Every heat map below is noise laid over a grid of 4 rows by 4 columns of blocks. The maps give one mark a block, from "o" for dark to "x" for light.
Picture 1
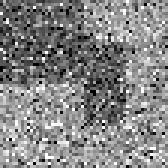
ooxx
ooox
xxox
xxxx
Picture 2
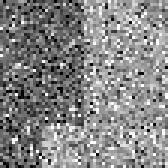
ooxx
ooxx
ooxx
oxxx
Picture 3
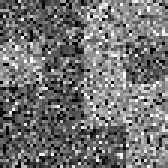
ooxx
xoxo
ooxx
ooox
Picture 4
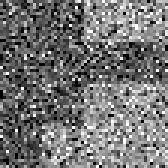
ooxx
oooo
ooxx
oxxx
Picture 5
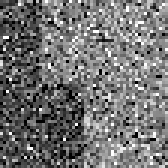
oxxx
oxxx
ooxx
ooxx
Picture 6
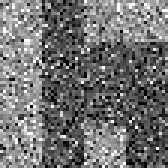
xoxx
xooo
xooo
xoxo
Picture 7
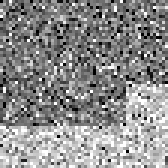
oooo
oooo
ooox
xxxx
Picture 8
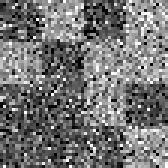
oxox
xoxx
ooxo
ooox
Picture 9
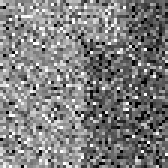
xxxo
xxoo
xxoo
xxoo
